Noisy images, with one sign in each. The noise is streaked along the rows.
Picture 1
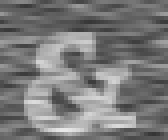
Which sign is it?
ampersand
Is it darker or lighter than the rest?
lighter
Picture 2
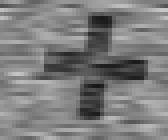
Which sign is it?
plus sign
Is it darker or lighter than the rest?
darker
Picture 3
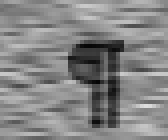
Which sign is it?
pilcrow
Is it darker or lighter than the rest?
darker
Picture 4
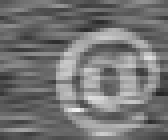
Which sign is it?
at sign
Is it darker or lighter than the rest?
lighter
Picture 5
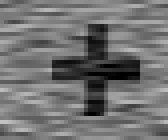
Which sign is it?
plus sign
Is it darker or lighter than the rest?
darker
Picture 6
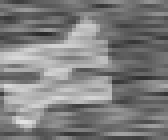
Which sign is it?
not-equal sign
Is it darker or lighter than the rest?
lighter
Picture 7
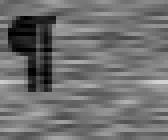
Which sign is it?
pilcrow
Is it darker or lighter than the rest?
darker
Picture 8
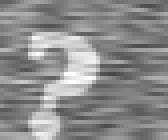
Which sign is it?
question mark
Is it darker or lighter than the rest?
lighter
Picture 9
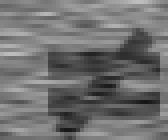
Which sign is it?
not-equal sign
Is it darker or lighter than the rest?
darker
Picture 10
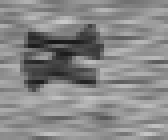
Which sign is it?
not-equal sign
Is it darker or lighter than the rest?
darker
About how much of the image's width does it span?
half
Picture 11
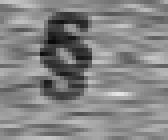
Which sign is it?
section sign
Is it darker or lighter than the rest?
darker
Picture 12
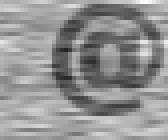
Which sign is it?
at sign
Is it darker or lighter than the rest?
darker
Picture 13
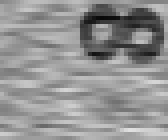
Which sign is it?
infinity sign
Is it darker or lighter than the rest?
darker
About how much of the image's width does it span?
half
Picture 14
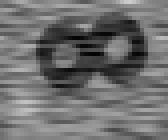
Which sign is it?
infinity sign
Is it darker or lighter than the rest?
darker
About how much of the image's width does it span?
two thirds
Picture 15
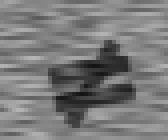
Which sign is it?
not-equal sign
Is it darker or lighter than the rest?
darker
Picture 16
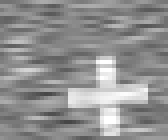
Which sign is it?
plus sign
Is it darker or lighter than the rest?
lighter
